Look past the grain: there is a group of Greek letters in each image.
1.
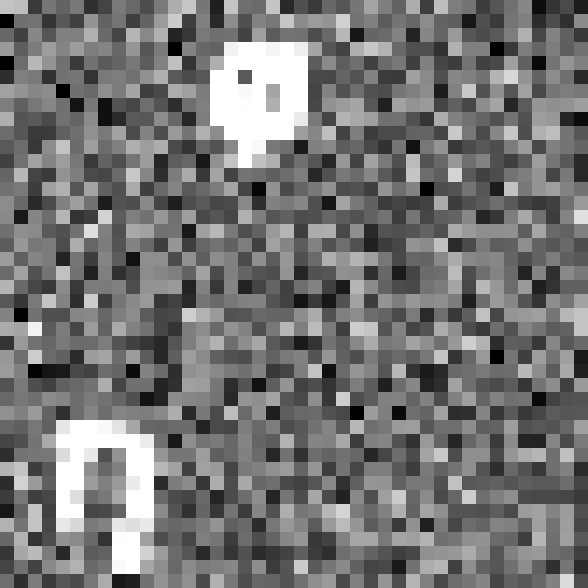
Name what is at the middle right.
nothing
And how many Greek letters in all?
2
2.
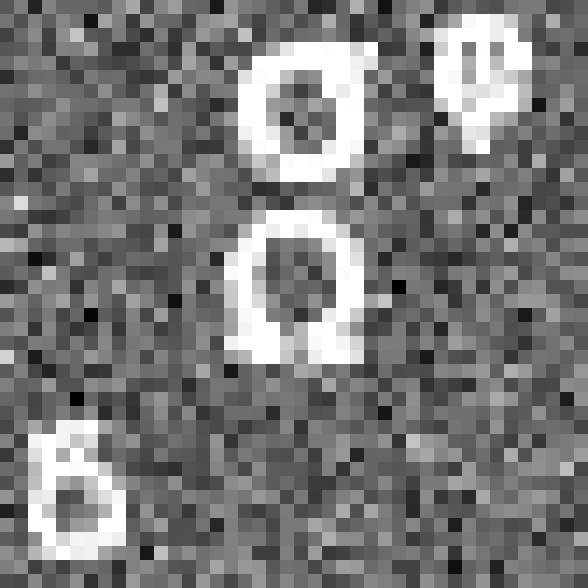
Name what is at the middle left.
nothing
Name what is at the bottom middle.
nothing
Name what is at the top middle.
sigma
